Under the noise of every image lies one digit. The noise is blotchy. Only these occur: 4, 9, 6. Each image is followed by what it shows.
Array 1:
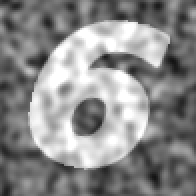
6
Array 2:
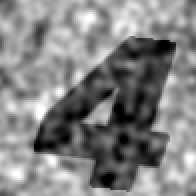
4
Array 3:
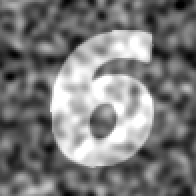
6
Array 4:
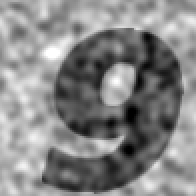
9
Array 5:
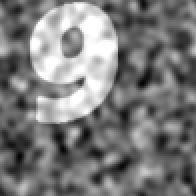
9
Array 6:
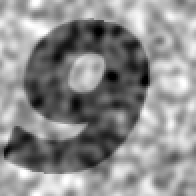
9
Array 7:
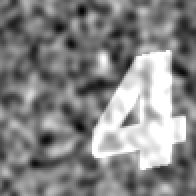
4
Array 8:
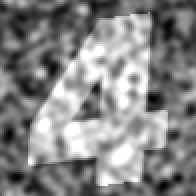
4
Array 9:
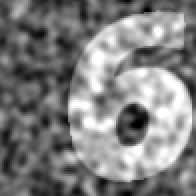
6
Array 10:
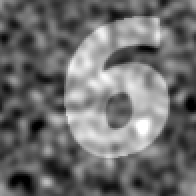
6
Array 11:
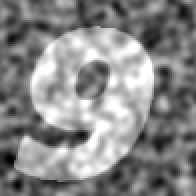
9
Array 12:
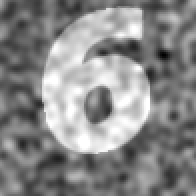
6
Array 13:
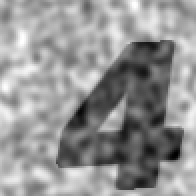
4
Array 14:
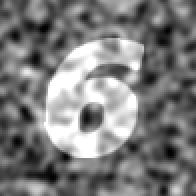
6
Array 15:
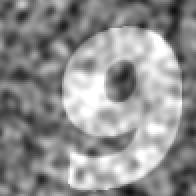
9
